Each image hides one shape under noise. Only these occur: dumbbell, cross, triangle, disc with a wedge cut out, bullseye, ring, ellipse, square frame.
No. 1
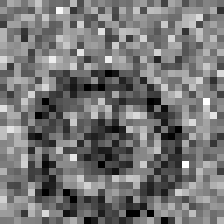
dark bullseye
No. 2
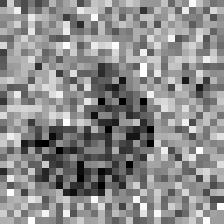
dark disc with a wedge cut out
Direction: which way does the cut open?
up and left
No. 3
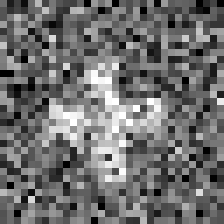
light cross
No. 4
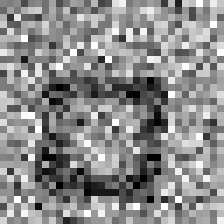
dark square frame
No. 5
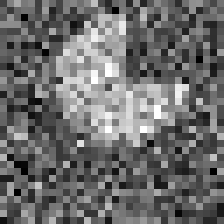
light disc with a wedge cut out
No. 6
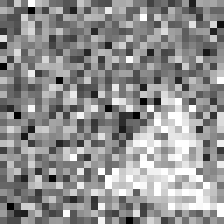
light triangle
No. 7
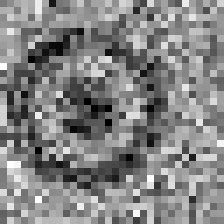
dark bullseye
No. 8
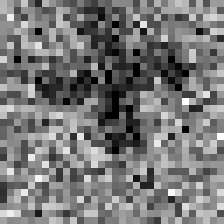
dark cross
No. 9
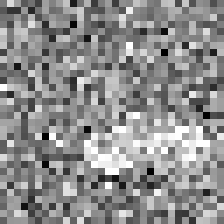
light dumbbell
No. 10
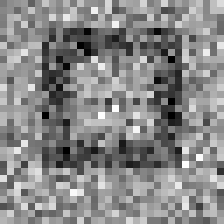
dark square frame
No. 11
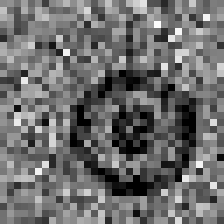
dark bullseye
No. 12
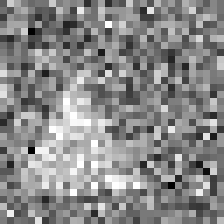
light triangle
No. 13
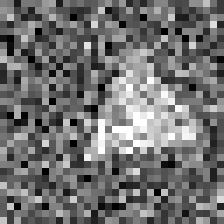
light triangle
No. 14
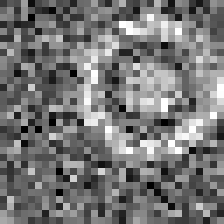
light bullseye
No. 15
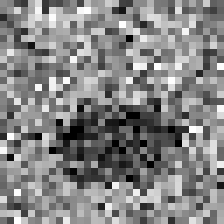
dark ellipse
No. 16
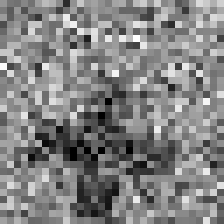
dark cross
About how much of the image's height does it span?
two thirds
